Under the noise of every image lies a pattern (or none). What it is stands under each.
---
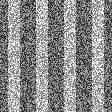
vertical stripes
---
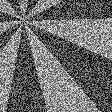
spokes from one point
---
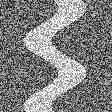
a wavy band
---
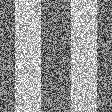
vertical stripes
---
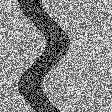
a wavy band
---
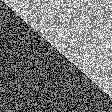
a sharp edge
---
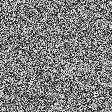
only noise
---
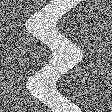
a wavy band
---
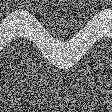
a wavy band
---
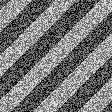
diagonal stripes
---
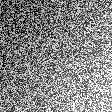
a smooth slope
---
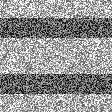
horizontal stripes
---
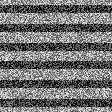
horizontal stripes
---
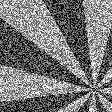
spokes from one point
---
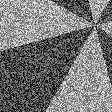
spokes from one point
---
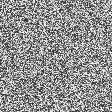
only noise
